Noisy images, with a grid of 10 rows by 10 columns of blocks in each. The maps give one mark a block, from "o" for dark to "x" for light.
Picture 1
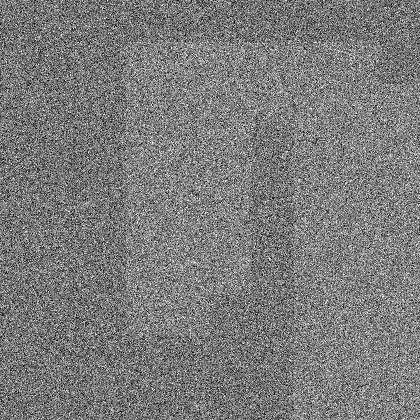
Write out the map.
oooooooooo
oooxxxxxxo
oooxxxxxxx
oooxxxoxxx
oooxxxoxxx
oooxxxoxxx
oooxxxoxxx
oooxxooxxx
oooooooxxx
oooooooxxx
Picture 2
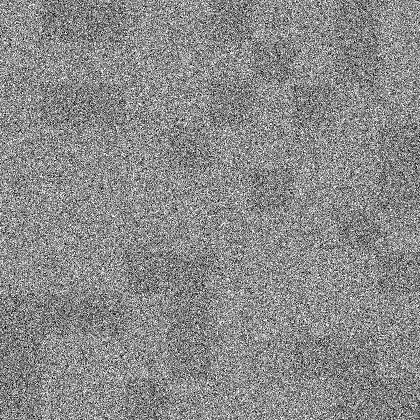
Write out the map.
xooxxoxxox
xxxxxxoxox
xooxxoxoxx
xxxxoxxxxo
xxxxxxoxxo
xxxxxxxxox
xxxooxxxxo
oooxoxxxxx
oxxxoxxoox
oxxoxxxxoo
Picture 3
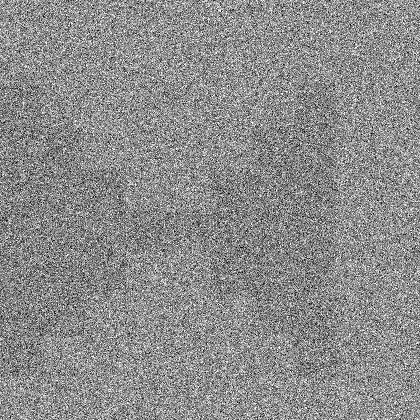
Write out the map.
xxxxxxxxxx
xxxxxxxxxx
oxxxxxxoxx
ooxxxxooxx
oooxxoooxx
ooooooooxx
oooxxoooxx
ooxxxxooxx
oxxxxxxoxx
xxxxxxxxxx
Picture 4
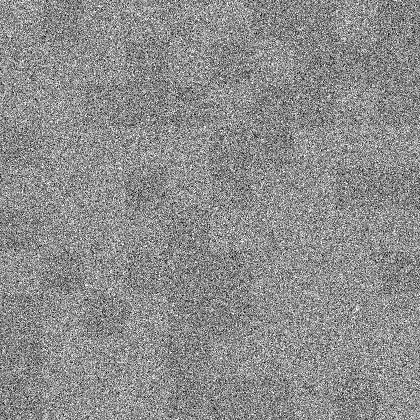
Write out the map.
xoxxxxooxo
xxxoxoxooo
xxoooxooxo
oxxxxooxxx
xxxoxoxxoo
oxxxoxxxxx
xoxoooxxxo
oxoxooxxxx
oxxxoxxxxx
oxxxoooxox
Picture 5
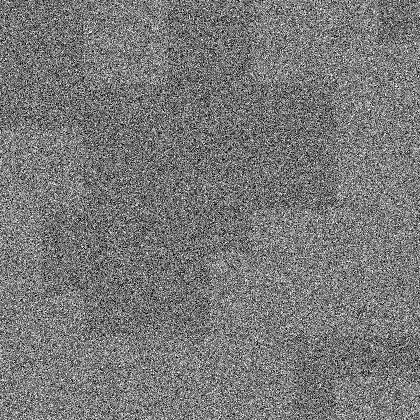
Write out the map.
ooxxooxxxo
ooxxooxxxx
ooooooooxx
xxooooooxx
xxooooooxx
xoooooxxxx
xooooxxxxx
xxoooxxxxx
xxxxxxxooo
xxxxxxxoxx
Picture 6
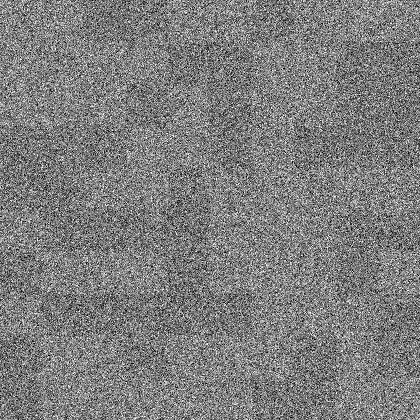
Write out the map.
xxooxxoxxx
xxxxooxxoo
xxxoxoxxoo
oooxxoxooo
ooxxoxxxxx
xooooxxxoo
oxxxoxxxox
xoooooxxxo
oxxoxxxoxo
oxxxxxooxx
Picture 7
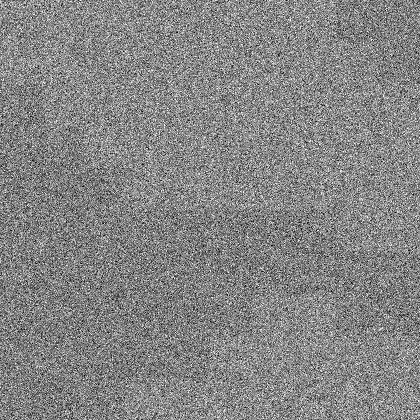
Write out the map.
xxxxxxxxoo
xxxxxxxxxo
oxxxxxxxxx
ooxxxxxxxx
oooxxxxxxx
ooooooooxx
oooooooooo
ooooooxxoo
oooooxxxxx
oooxxxxxxx
